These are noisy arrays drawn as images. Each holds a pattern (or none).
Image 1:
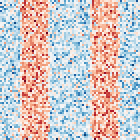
vertical stripes
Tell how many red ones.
2
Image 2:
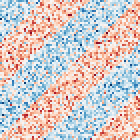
diagonal stripes
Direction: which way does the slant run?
bottom left to top right
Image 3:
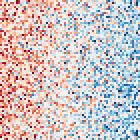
a smooth slope
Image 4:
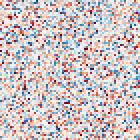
only noise
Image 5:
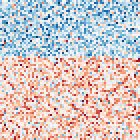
a sharp edge
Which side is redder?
bottom
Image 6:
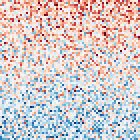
a smooth slope
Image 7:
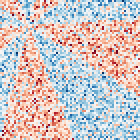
spokes from one point
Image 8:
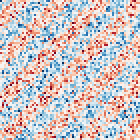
diagonal stripes
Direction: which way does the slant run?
bottom left to top right
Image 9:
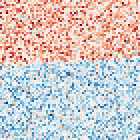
a sharp edge
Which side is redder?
top
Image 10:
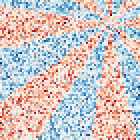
spokes from one point
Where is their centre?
top right
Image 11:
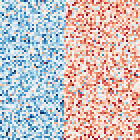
a sharp edge
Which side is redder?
right
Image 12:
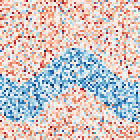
a wavy band
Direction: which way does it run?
left to right
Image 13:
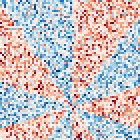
spokes from one point
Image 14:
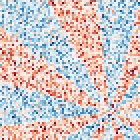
spokes from one point
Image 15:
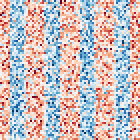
vertical stripes
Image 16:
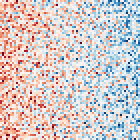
a smooth slope
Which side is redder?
left
